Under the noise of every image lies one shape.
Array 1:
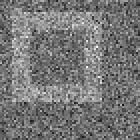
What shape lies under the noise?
square frame
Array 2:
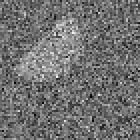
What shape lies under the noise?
half disc
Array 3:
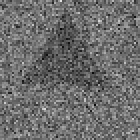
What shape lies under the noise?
triangle
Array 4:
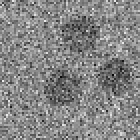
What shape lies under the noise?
three dots
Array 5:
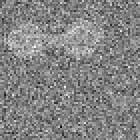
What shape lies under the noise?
dumbbell
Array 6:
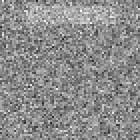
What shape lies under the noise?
bar
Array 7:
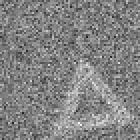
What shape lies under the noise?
triangle frame
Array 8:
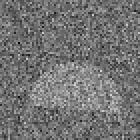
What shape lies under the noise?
half disc
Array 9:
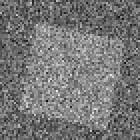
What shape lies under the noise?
square
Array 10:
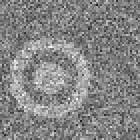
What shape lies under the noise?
bullseye
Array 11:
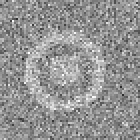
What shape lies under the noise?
bullseye
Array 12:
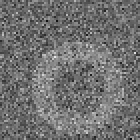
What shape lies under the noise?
ring
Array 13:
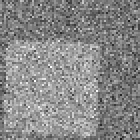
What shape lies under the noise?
square
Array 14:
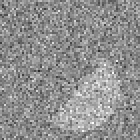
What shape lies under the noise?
half disc
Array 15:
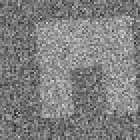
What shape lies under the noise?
square with a notch
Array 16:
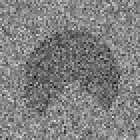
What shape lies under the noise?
disc with a wedge cut out
